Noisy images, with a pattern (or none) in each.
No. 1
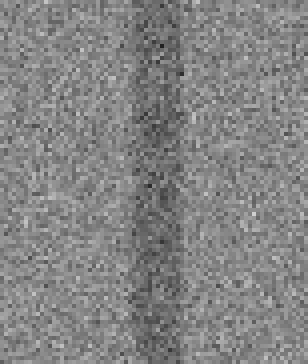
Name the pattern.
one vertical stripe
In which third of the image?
middle
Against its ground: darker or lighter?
darker
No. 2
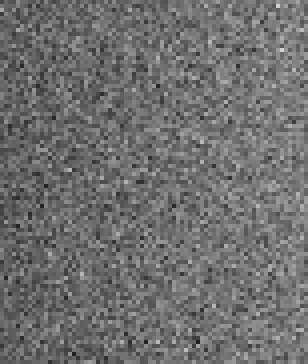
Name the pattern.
a smooth slope
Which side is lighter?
right
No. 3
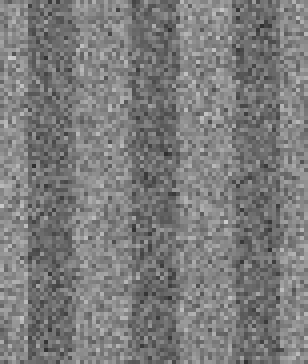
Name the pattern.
vertical stripes
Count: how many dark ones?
3
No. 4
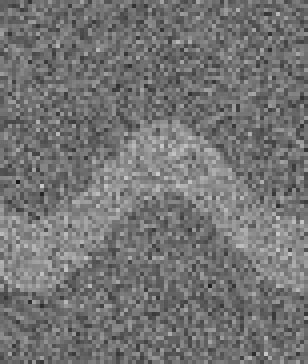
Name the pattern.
a wavy band
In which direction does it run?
left to right
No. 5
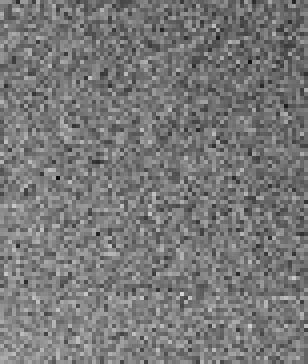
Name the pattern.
a smooth slope
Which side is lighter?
bottom left
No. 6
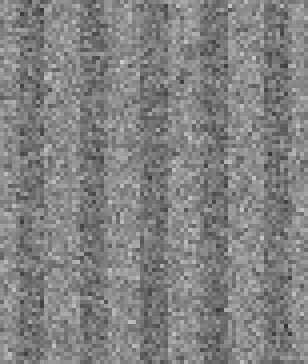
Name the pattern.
vertical stripes
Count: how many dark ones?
5
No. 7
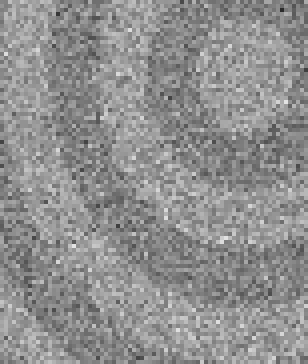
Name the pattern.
rings round one point
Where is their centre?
top right
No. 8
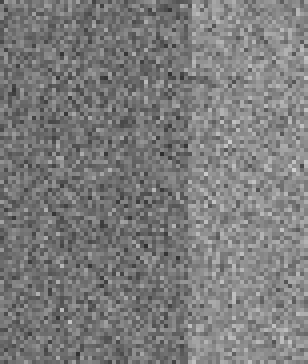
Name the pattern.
a sharp edge
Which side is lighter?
right
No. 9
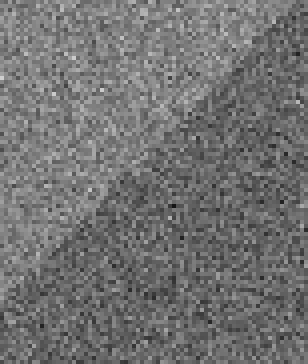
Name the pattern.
a sharp edge
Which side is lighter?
top left
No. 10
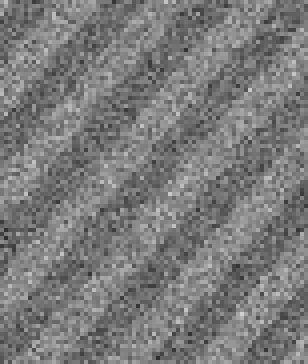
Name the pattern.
diagonal stripes
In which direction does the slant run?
bottom left to top right
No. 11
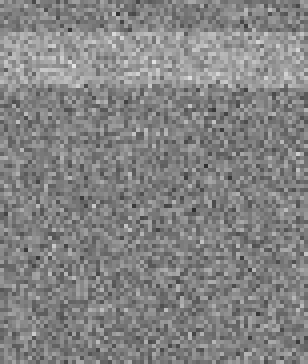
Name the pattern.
one horizontal stripe
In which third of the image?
top
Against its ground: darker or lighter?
lighter
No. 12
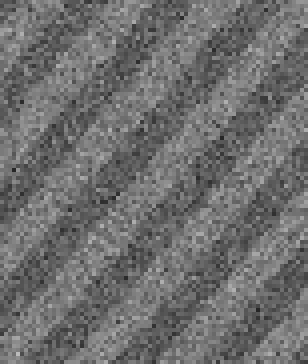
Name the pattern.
diagonal stripes
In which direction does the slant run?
bottom left to top right
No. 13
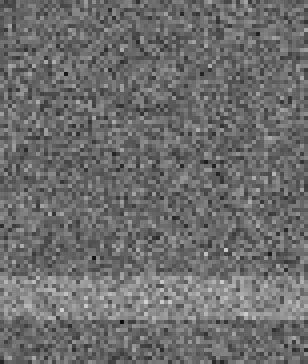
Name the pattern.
one horizontal stripe
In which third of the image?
bottom
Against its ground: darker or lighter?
lighter
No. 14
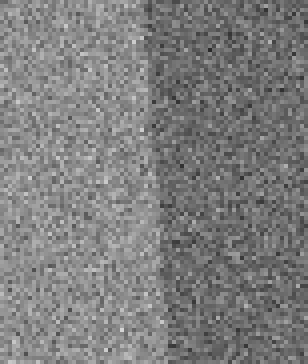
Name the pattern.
a sharp edge
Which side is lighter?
left
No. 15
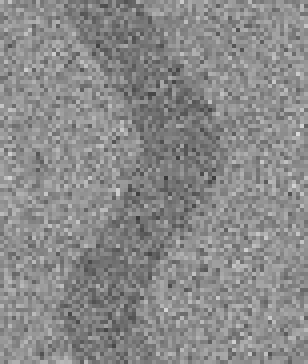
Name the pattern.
a wavy band
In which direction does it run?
top to bottom
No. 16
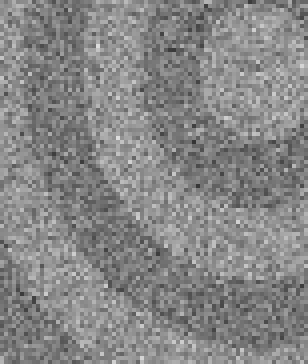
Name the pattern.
rings round one point
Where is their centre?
top right
